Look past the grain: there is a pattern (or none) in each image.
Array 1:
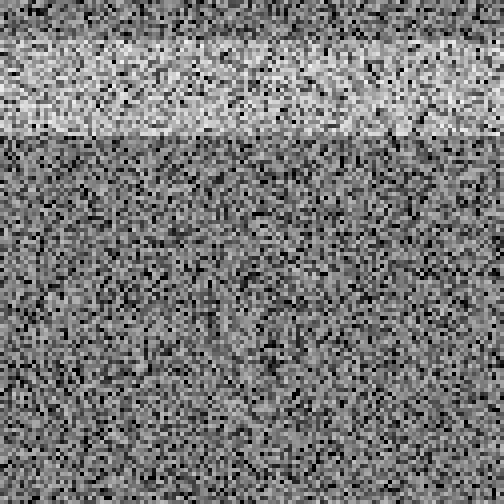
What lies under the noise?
one horizontal stripe
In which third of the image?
top
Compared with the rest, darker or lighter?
lighter
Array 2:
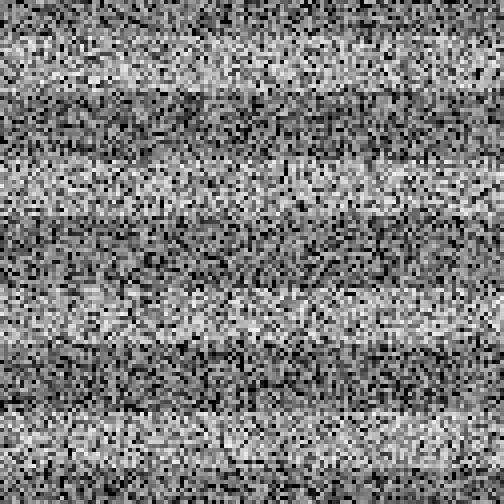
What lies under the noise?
horizontal stripes
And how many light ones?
4
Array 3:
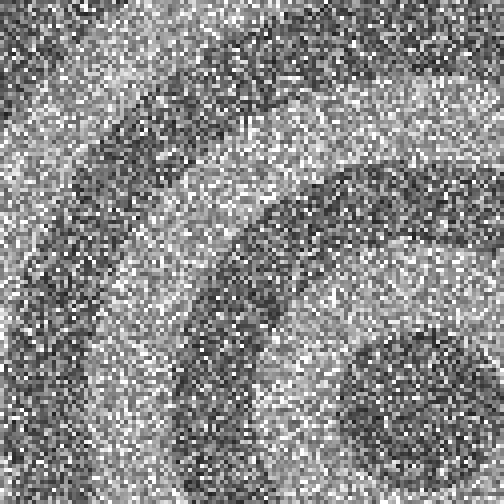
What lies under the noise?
rings round one point
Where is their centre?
bottom right
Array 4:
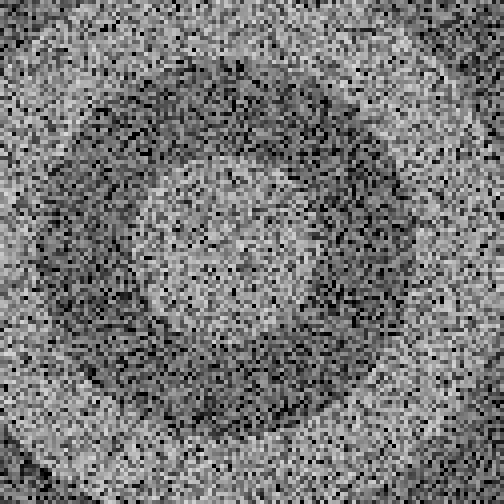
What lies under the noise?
rings round one point
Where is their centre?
centre
